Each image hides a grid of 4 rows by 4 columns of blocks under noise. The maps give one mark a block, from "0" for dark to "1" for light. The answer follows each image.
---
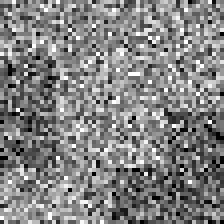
1 1 1 1
0 1 1 1
0 1 1 0
1 1 0 0
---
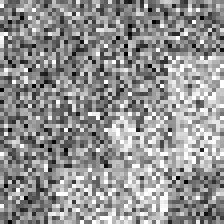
0 0 0 0
0 0 0 1
0 0 1 1
0 1 1 0
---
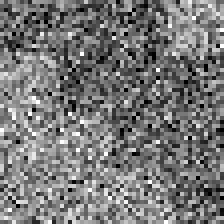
0 0 0 1
1 0 0 0
1 1 0 0
1 1 1 0
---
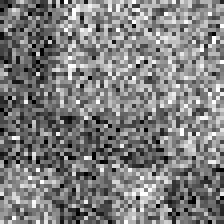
0 1 1 1
0 1 1 1
0 0 0 1
1 0 1 0
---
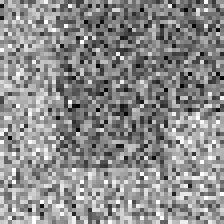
1 0 0 0
1 0 0 0
1 0 0 1
1 1 1 1
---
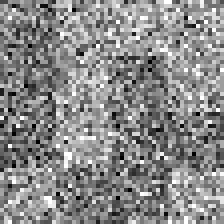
0 1 1 1
0 1 0 1
0 1 0 0
1 0 0 1
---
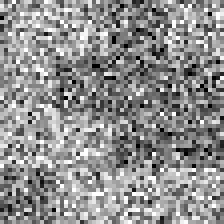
1 1 0 1
1 0 0 0
1 1 0 0
0 1 1 1
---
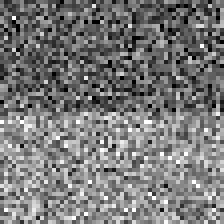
0 0 0 0
0 0 0 0
1 1 1 1
1 1 1 1
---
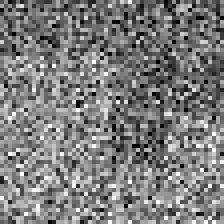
0 0 0 0
1 1 0 0
1 1 0 1
1 1 1 1
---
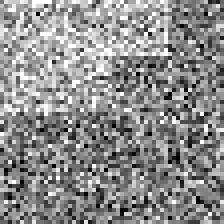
1 1 1 0
1 1 0 0
0 0 0 0
0 0 0 0
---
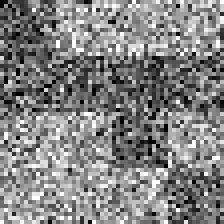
0 1 1 1
0 0 0 0
1 1 0 1
1 1 1 0
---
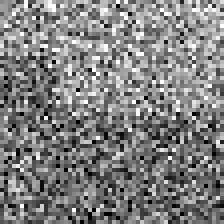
1 1 1 1
0 1 1 1
0 0 0 0
0 0 0 0
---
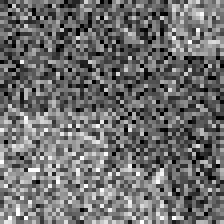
0 0 0 1
0 0 0 0
1 1 0 0
1 1 1 0
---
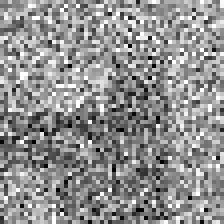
1 1 1 1
1 1 0 1
0 0 0 1
1 0 0 1
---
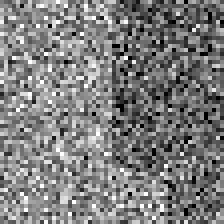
1 1 0 0
1 1 0 0
1 1 0 0
1 1 1 0
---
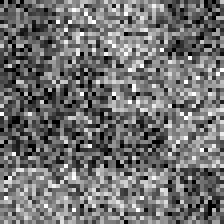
0 1 1 0
0 0 1 1
0 0 0 1
1 1 1 0
